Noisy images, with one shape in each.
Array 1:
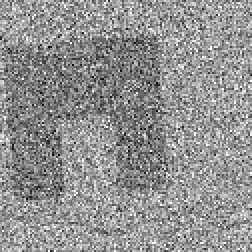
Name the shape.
square with a notch
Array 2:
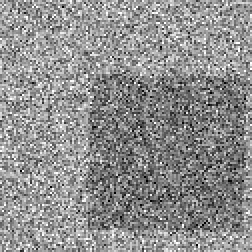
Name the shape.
square
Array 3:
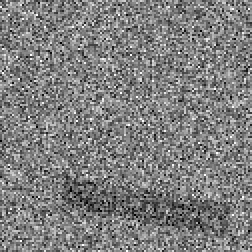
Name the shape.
bar
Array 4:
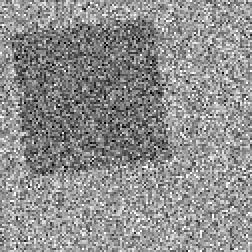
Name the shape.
square
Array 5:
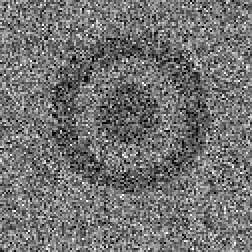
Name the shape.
bullseye
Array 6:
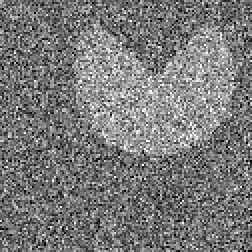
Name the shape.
disc with a wedge cut out
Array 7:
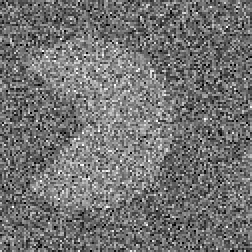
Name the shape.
disc with a wedge cut out
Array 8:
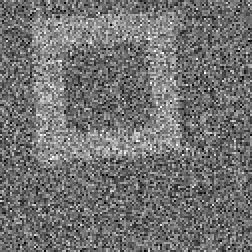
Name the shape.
square frame
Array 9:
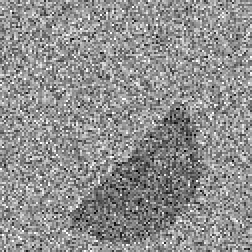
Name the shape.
half disc
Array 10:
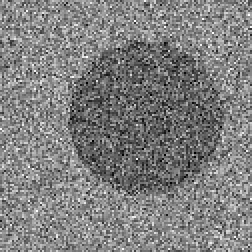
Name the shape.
disc
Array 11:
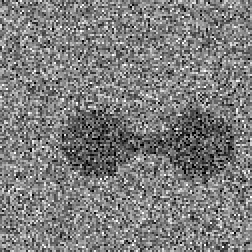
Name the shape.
dumbbell
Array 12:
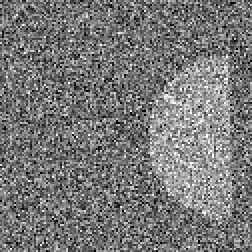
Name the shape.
half disc
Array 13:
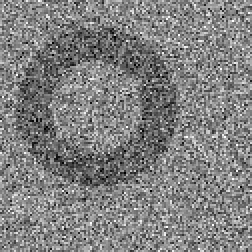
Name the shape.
ring
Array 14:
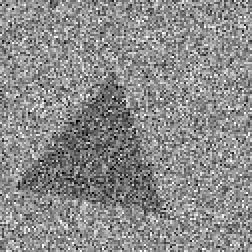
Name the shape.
triangle
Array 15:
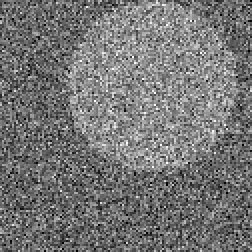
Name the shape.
disc
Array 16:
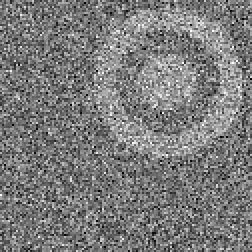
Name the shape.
bullseye
